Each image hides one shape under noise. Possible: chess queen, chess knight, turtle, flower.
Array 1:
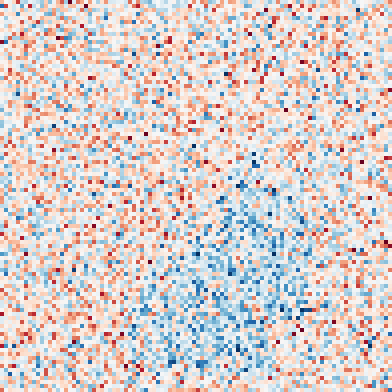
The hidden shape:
chess knight
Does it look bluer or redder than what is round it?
bluer
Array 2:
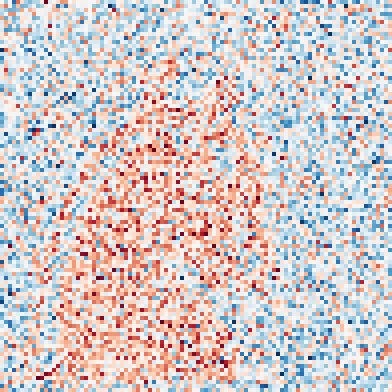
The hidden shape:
chess knight
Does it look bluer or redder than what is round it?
redder
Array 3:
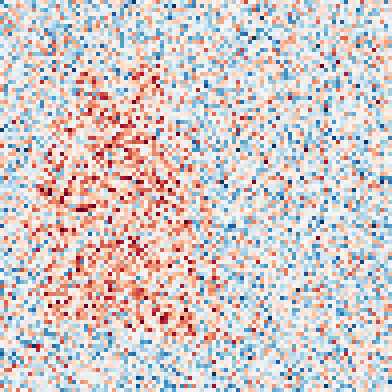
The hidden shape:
chess knight
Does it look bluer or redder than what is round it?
redder
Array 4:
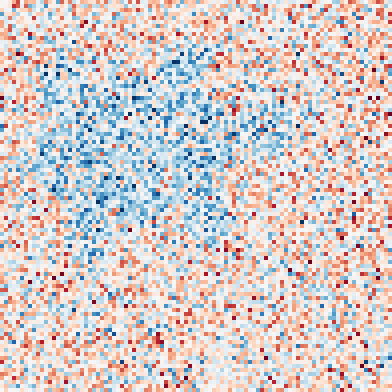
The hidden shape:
turtle
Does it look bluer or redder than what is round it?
bluer
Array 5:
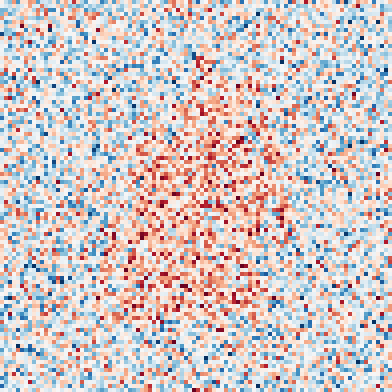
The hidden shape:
chess knight
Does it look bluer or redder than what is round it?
redder
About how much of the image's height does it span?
two thirds
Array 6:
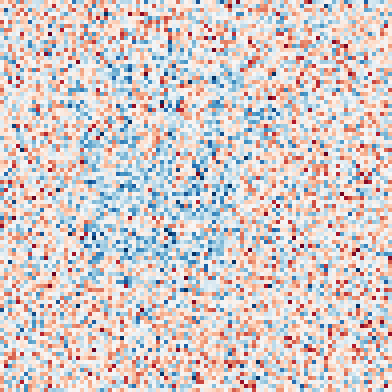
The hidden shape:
chess queen
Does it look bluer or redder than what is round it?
bluer
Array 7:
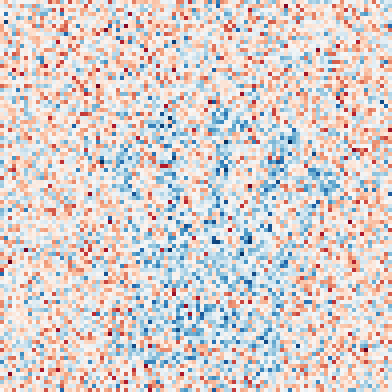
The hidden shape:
chess queen
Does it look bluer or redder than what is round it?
bluer
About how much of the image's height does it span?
two thirds
